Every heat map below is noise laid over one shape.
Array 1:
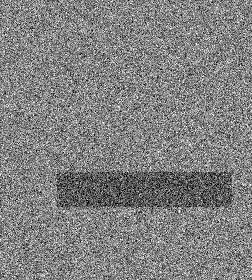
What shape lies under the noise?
bar
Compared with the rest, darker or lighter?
darker
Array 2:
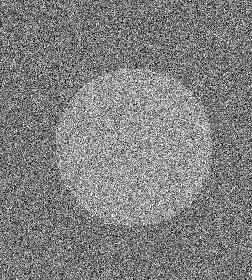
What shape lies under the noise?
disc
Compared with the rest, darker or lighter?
lighter
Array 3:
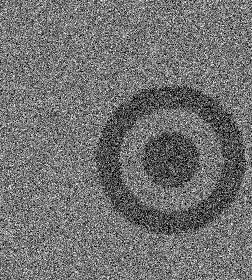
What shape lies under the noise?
bullseye
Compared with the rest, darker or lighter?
darker
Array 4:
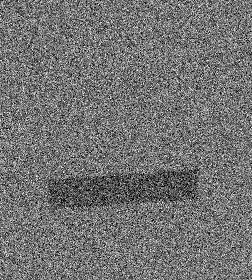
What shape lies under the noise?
bar
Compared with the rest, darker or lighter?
darker
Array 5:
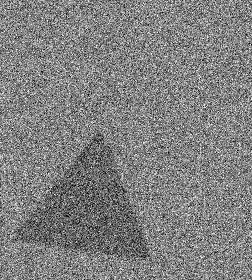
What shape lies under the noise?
triangle
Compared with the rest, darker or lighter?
darker
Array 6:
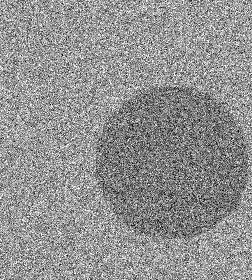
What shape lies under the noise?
disc
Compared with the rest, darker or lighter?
darker
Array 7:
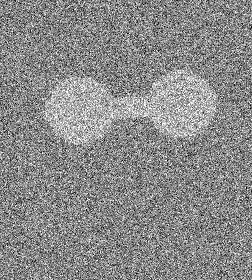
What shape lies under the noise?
dumbbell
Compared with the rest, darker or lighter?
lighter
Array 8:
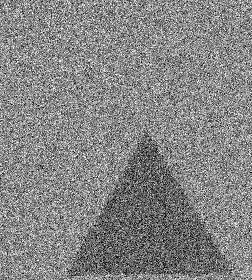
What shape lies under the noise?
triangle
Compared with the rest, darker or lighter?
darker
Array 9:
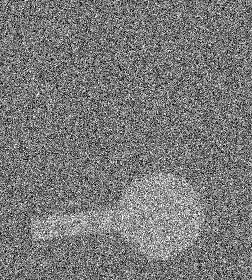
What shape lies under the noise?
lollipop
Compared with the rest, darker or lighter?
lighter
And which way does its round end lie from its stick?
right
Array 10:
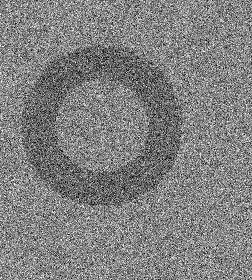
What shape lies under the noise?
ring
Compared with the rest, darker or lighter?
darker
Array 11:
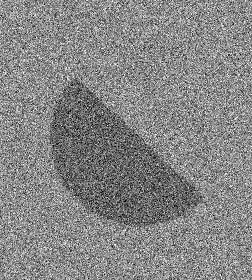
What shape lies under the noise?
half disc
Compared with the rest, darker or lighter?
darker
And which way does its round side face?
down and left
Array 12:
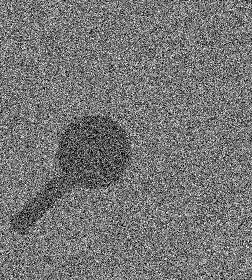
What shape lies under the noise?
lollipop
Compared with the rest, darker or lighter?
darker
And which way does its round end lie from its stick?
up and right
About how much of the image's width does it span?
half
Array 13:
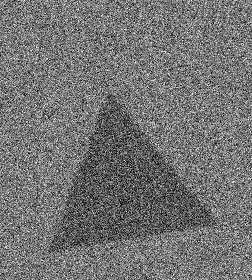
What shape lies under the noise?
triangle
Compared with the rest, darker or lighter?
darker
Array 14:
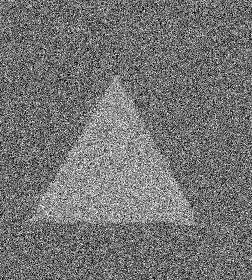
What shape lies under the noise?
triangle
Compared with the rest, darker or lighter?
lighter
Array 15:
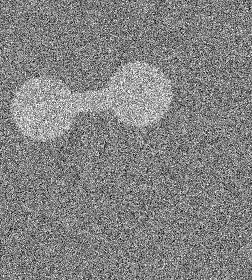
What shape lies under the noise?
dumbbell
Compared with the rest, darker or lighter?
lighter
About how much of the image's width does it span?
two thirds
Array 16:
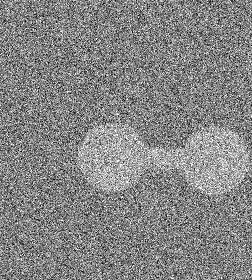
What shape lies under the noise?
dumbbell
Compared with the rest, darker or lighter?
lighter
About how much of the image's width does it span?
two thirds
